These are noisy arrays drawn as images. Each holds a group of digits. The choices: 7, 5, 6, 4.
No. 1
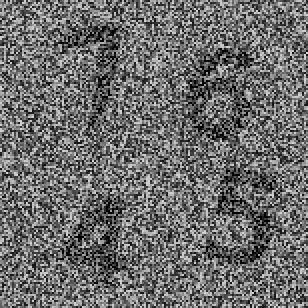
top left: 7; top right: 6; bottom left: 4; bottom right: 5
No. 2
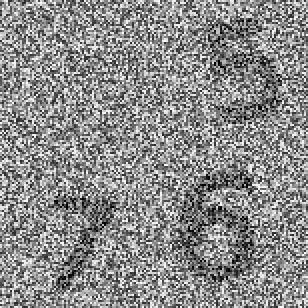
top right: 5; bottom left: 7; bottom right: 6
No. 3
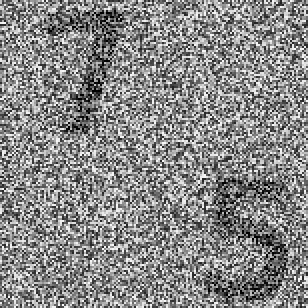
top left: 7; bottom right: 5
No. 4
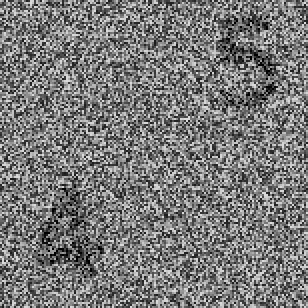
top right: 5; bottom left: 4
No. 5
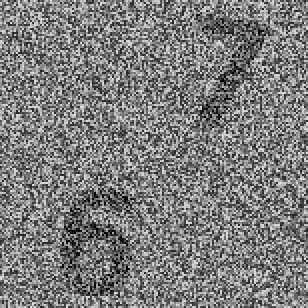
top right: 7; bottom left: 6
